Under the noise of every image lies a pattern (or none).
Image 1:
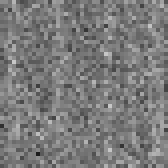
bands of columns
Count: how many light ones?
5
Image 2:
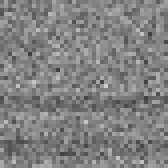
bands of rows
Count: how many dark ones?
2
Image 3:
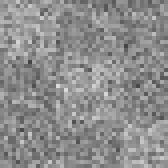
blocks along the diagonal
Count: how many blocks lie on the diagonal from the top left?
3
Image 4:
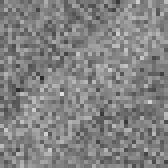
a diagonal band
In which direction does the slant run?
bottom left to top right
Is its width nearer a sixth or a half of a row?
a half
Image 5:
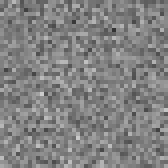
only noise
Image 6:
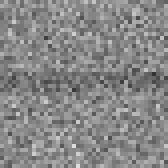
one band of rows
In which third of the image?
middle
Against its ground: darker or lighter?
darker
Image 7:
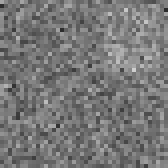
one block
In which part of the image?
top right
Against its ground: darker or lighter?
lighter
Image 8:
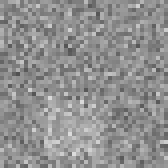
one block
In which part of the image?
bottom middle
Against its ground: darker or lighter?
lighter
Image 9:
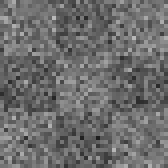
a checkerboard
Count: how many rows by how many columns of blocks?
3 by 3
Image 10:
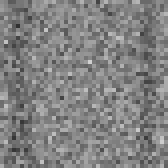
bands of columns
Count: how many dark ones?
2
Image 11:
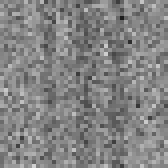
bands of columns
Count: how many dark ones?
3
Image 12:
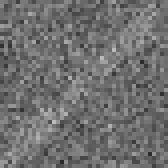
a diagonal band
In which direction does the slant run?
bottom left to top right
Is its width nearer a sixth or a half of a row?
a sixth
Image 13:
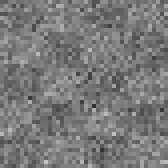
a checkerboard
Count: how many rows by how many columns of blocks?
5 by 4
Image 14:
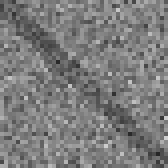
a diagonal band
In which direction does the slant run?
top left to bottom right
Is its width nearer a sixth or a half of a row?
a sixth
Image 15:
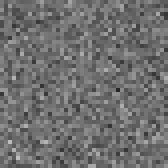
only noise
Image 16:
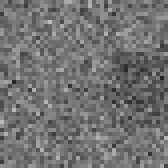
one block
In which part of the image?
middle right
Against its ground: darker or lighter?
darker
